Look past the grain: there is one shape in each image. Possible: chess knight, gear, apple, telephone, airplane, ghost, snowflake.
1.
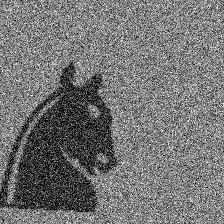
chess knight
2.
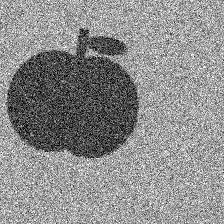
apple
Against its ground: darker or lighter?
darker
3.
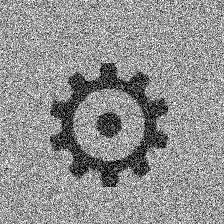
gear
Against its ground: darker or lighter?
darker
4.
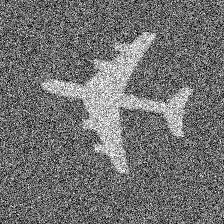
airplane
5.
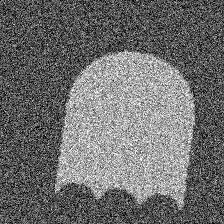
ghost
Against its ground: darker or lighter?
lighter
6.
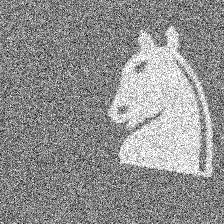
chess knight
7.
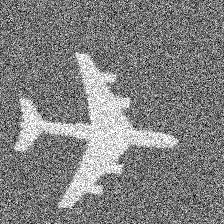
airplane
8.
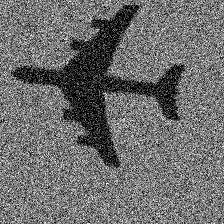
airplane
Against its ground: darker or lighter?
darker
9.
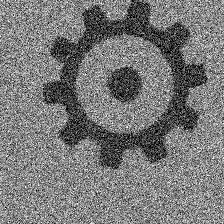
gear
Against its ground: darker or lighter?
darker
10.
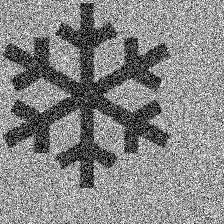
snowflake
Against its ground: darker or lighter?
darker
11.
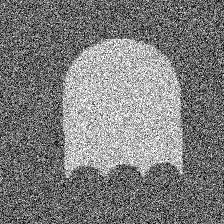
ghost
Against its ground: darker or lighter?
lighter
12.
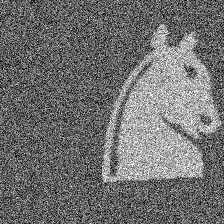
chess knight
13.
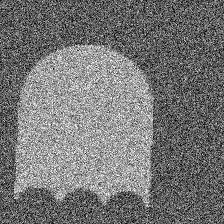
ghost
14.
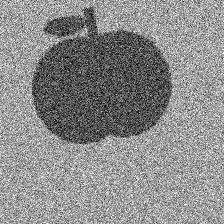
apple
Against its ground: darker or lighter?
darker
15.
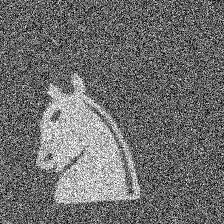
chess knight
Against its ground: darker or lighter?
lighter
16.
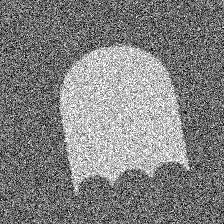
ghost
